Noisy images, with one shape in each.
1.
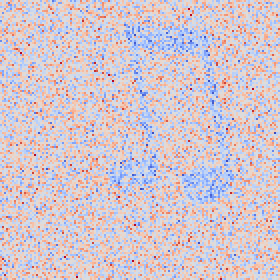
pair of musical notes
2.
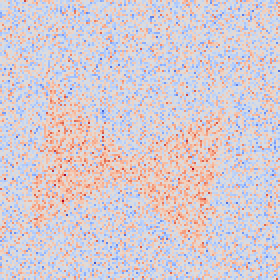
bow tie
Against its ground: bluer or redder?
redder
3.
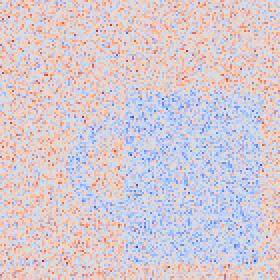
cup
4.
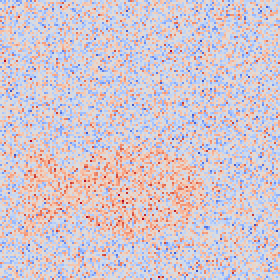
fish
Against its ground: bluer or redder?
redder
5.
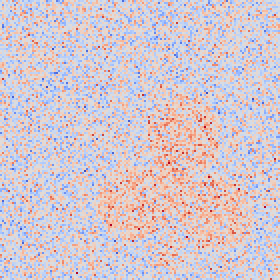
club
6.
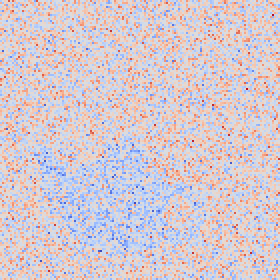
teapot
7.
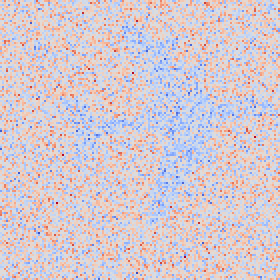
airplane
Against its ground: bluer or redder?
bluer
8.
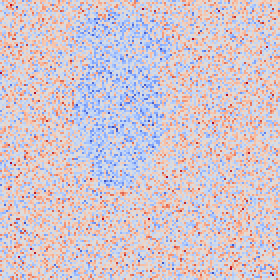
footprint
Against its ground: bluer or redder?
bluer
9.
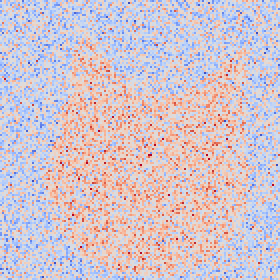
cat's head
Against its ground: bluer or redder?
redder
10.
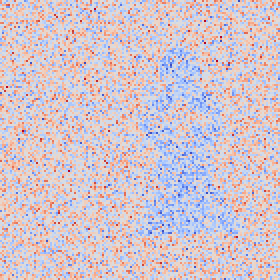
chess bishop
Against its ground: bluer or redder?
bluer
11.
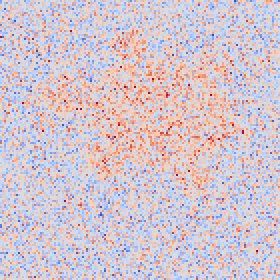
turtle
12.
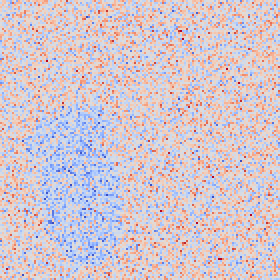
footprint
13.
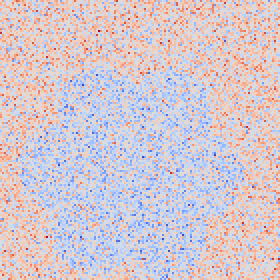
flower
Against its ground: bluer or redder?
bluer
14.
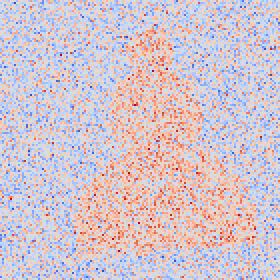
chess pawn
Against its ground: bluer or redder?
redder
